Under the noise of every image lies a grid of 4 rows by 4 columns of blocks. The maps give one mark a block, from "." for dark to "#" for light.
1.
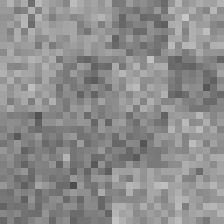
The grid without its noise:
##.#
#.#.
...#
..##
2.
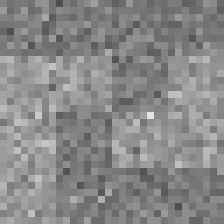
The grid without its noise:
....
##.#
#.##
#...
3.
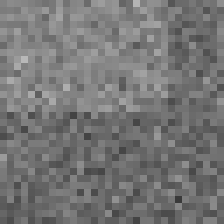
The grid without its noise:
###.
###.
....
....
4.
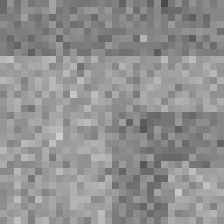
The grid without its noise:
....
####
##..
##.#
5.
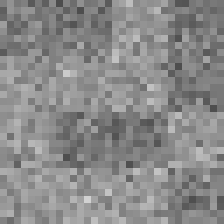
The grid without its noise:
..#.
###.
#..#
###.
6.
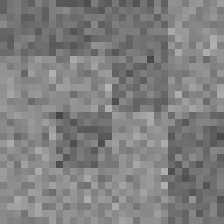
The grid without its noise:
...#
##.#
#.#.
###.
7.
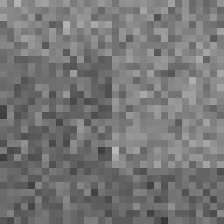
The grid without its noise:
####
..##
..##
....
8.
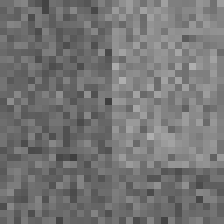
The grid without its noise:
..##
..##
..##
....
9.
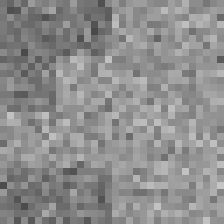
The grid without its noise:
..##
.###
####
..##
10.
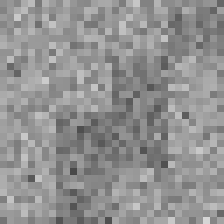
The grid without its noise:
###.
##.#
#..#
#.##
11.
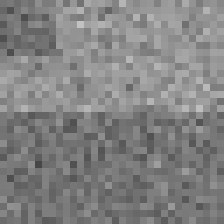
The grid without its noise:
.###
####
....
....
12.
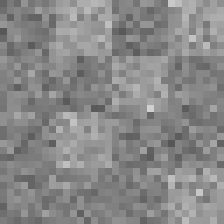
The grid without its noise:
.#.#
..#.
.#..
...#
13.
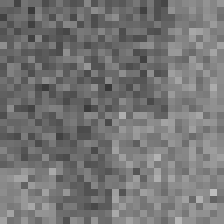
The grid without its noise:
...#
...#
..##
#.##
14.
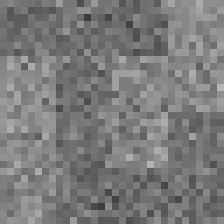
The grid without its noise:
...#
#.##
#.#.
#...
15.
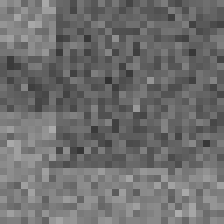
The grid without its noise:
#...
....
#...
####
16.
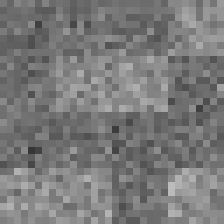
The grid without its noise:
...#
.##.
....
##.#
